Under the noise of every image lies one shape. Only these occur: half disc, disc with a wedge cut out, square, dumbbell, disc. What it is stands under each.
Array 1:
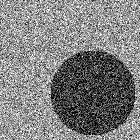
dark disc
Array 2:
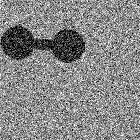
dark dumbbell
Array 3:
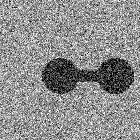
dark dumbbell
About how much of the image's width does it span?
two thirds
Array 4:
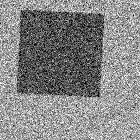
dark square
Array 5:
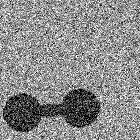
dark dumbbell
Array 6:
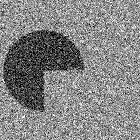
dark disc with a wedge cut out
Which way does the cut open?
down and right
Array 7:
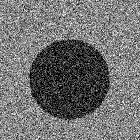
dark disc
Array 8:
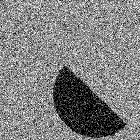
dark half disc
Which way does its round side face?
down and left
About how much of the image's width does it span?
half
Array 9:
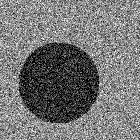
dark disc
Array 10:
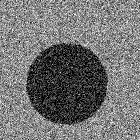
dark disc
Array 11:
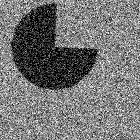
dark disc with a wedge cut out
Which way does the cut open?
up and right
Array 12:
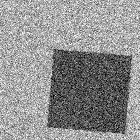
dark square
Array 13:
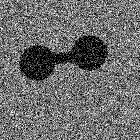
dark dumbbell
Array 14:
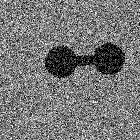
dark dumbbell
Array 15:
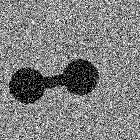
dark dumbbell
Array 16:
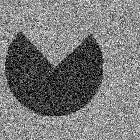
dark disc with a wedge cut out
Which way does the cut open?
up
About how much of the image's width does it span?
two thirds
